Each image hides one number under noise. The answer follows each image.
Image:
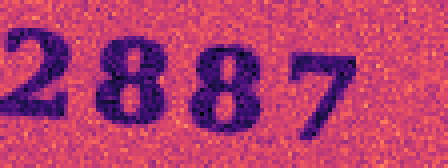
2887
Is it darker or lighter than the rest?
darker
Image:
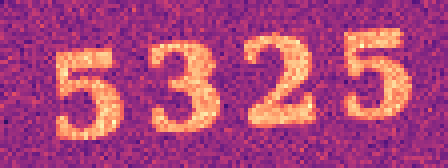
5325
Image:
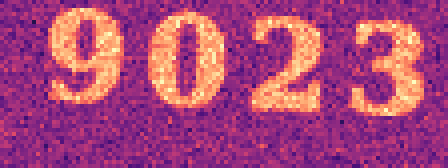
9023
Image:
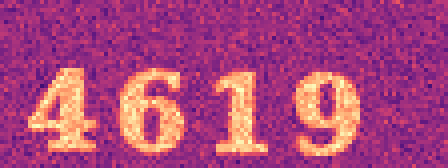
4619
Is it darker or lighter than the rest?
lighter
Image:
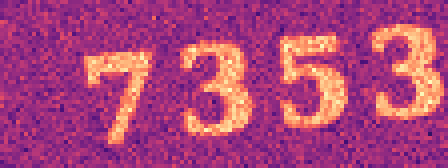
7353
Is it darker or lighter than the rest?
lighter
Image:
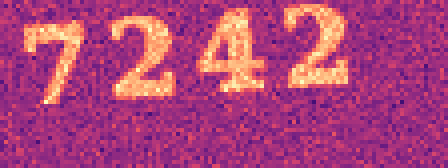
7242
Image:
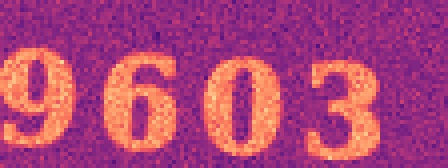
9603
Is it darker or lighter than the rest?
lighter
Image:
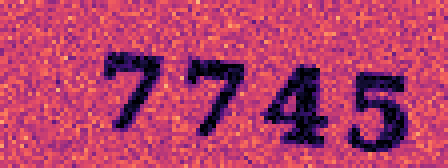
7745
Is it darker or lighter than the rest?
darker
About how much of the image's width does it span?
two thirds
